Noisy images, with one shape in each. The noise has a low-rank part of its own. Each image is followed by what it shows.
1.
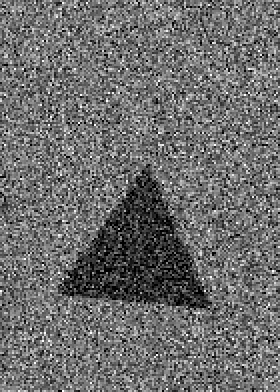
triangle
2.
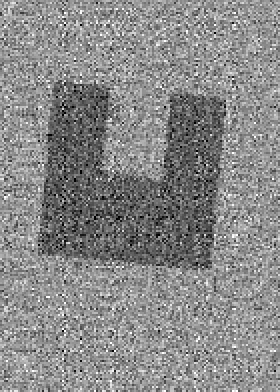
square with a notch
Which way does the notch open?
up
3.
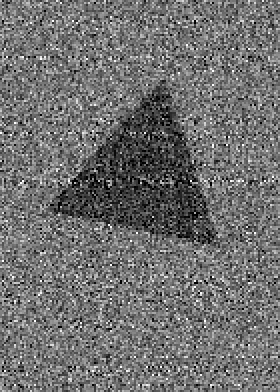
triangle
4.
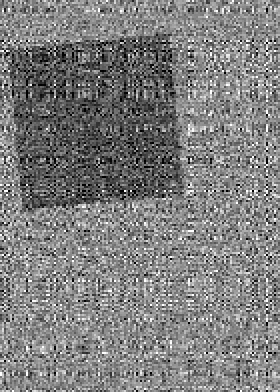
square
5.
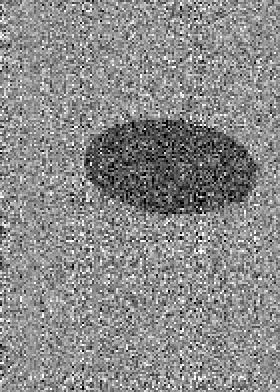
ellipse
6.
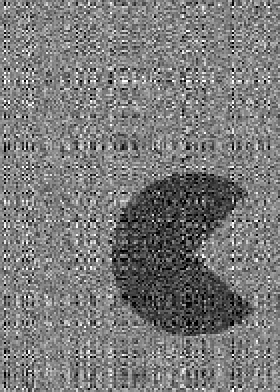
disc with a wedge cut out
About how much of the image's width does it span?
half
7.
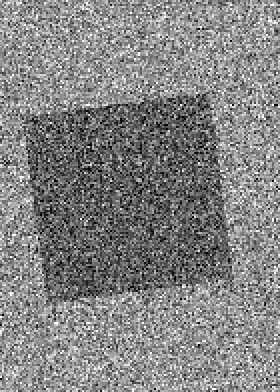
square
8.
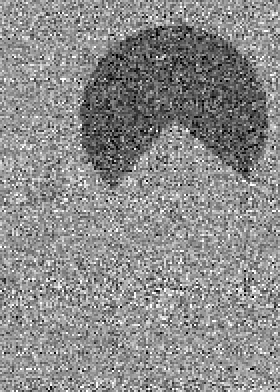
disc with a wedge cut out
